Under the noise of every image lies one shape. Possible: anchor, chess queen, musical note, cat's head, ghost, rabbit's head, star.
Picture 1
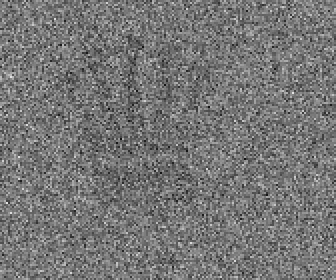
chess queen
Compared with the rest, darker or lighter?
darker
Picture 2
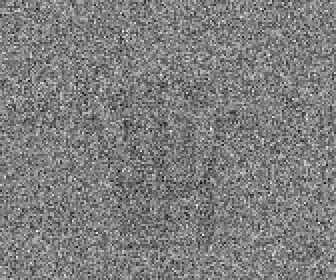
chess queen
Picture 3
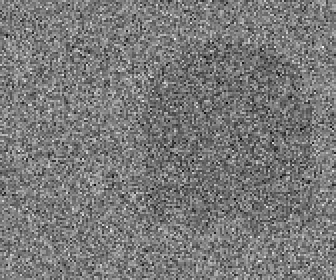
ghost
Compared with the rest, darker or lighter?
darker
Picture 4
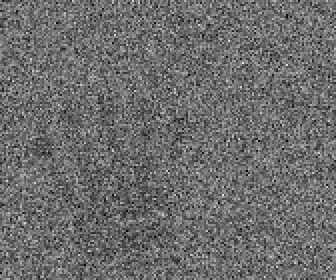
chess queen
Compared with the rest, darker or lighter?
darker
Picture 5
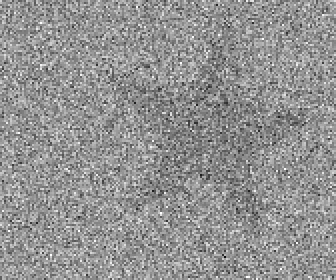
star
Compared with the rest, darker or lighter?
darker
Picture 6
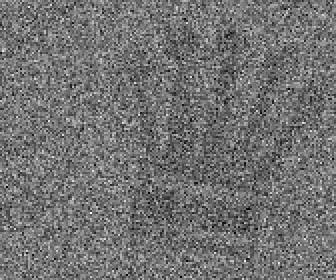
chess queen
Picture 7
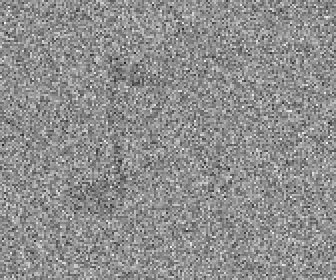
musical note
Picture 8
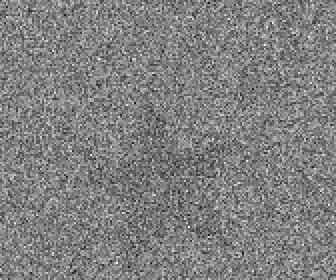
star
